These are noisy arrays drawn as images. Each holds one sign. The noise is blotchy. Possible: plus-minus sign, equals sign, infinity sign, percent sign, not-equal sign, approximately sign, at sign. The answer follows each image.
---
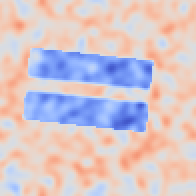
equals sign
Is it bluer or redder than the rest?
bluer
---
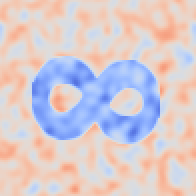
infinity sign
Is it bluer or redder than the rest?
bluer
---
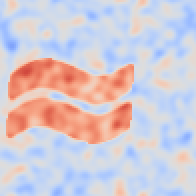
approximately sign
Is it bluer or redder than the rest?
redder
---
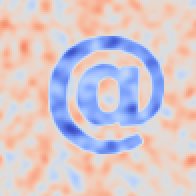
at sign
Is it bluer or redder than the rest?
bluer
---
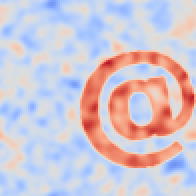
at sign
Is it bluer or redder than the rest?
redder
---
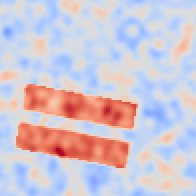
equals sign
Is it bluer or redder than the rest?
redder
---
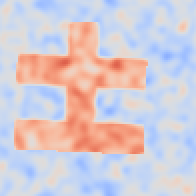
plus-minus sign
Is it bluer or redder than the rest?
redder
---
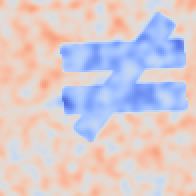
not-equal sign
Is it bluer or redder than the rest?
bluer
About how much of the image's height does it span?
two thirds
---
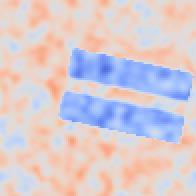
equals sign
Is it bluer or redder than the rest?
bluer
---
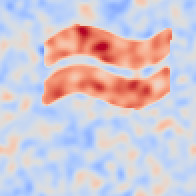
approximately sign
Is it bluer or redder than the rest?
redder
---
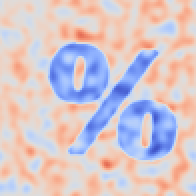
percent sign
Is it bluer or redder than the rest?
bluer
